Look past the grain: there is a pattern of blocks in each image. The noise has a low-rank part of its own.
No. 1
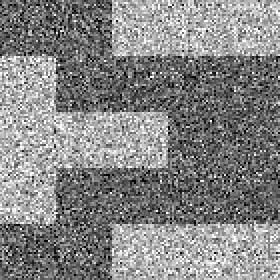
top and bottom mirror each other
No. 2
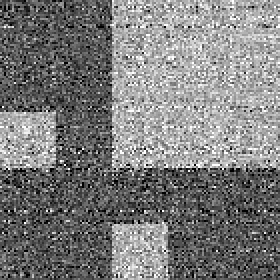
mirrored about the diagonal from the bottom left
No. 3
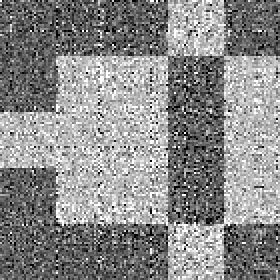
top and bottom mirror each other
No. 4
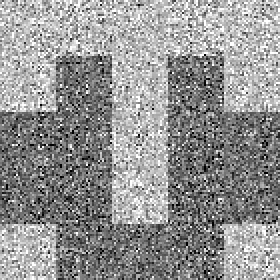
left and right mirror each other
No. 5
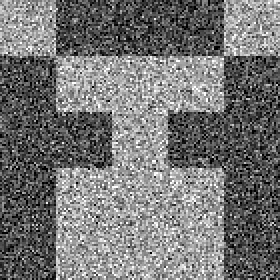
left and right mirror each other
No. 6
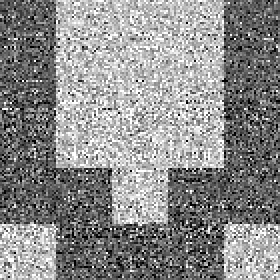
left and right mirror each other
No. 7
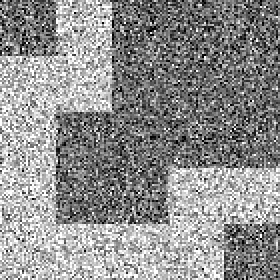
mirrored about the diagonal from the bottom left
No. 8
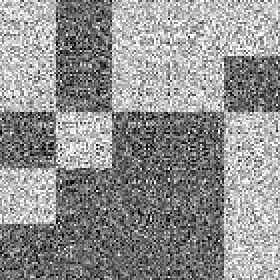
no symmetry
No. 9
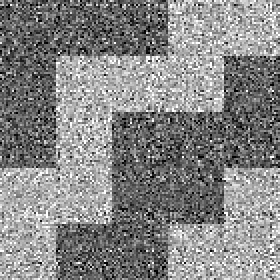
mirrored about the diagonal from the top left
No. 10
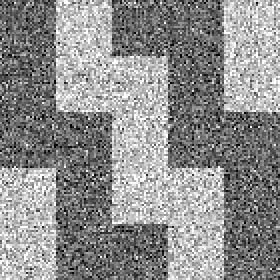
the same after a half turn
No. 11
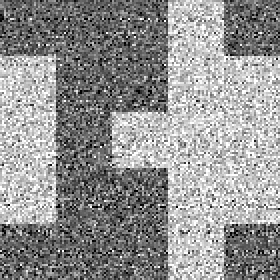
top and bottom mirror each other
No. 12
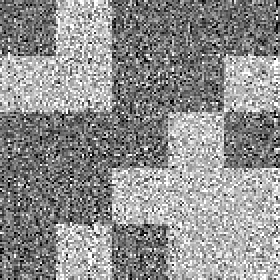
mirrored about the diagonal from the top left
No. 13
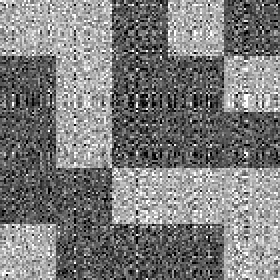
mirrored about the diagonal from the bottom left
